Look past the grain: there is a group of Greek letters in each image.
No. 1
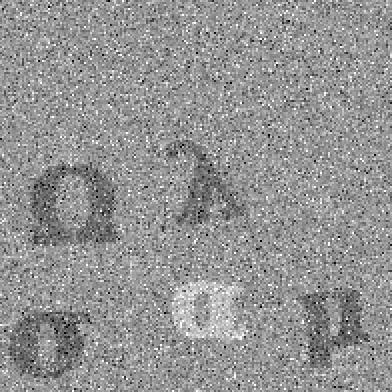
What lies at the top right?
nothing
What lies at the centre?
lambda
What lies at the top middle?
nothing
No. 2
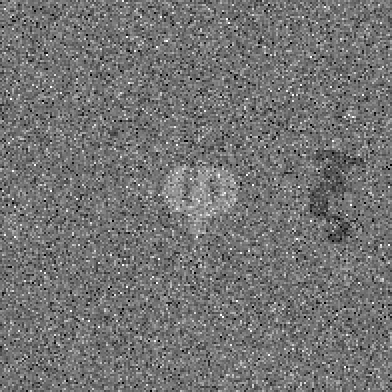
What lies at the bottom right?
nothing
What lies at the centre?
phi
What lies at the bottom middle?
nothing
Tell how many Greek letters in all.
2
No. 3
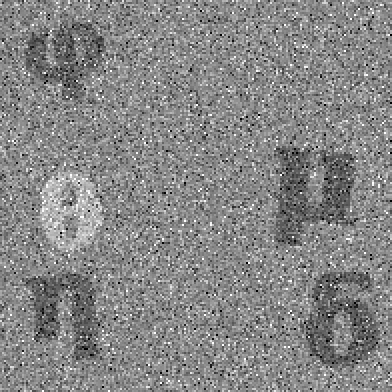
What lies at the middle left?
theta
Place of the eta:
bottom left
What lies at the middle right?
mu
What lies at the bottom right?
delta
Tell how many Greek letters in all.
5
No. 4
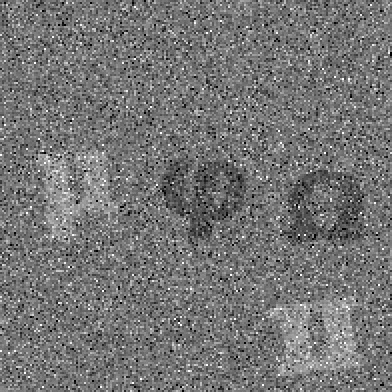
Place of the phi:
centre
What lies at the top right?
nothing
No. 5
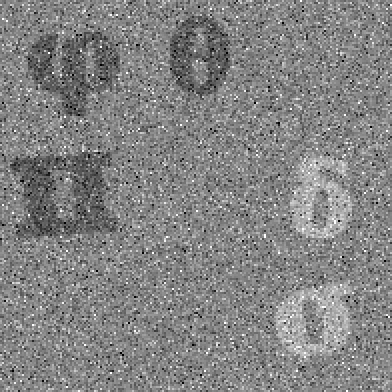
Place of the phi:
top left
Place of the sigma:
bottom right
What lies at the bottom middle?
nothing
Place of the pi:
middle left
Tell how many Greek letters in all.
5
